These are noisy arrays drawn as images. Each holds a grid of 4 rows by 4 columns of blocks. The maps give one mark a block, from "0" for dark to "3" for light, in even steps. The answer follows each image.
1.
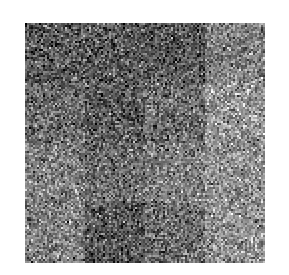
0 0 0 2
1 0 1 3
2 1 2 3
2 0 1 3
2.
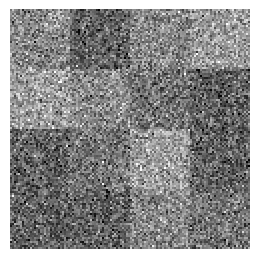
2 0 2 3
3 2 1 0
0 1 3 0
0 0 2 1
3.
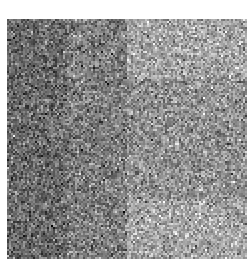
0 1 3 3
0 1 2 2
0 1 2 2
0 1 3 3
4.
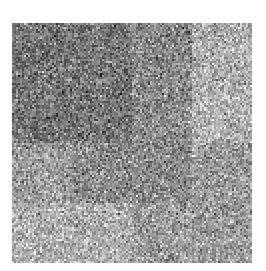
0 0 1 3
0 0 1 3
2 1 1 2
3 3 2 2
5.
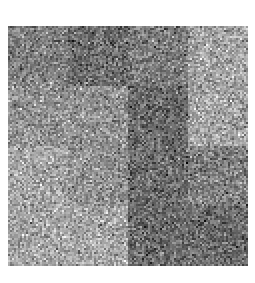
1 0 1 3
2 2 0 3
3 2 0 1
3 3 0 0
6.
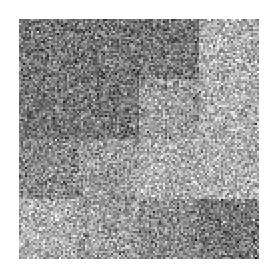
0 0 0 3
0 0 2 3
1 2 3 3
3 2 1 0
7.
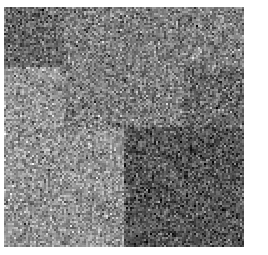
1 2 2 2
3 2 2 1
3 3 0 0
3 3 0 0
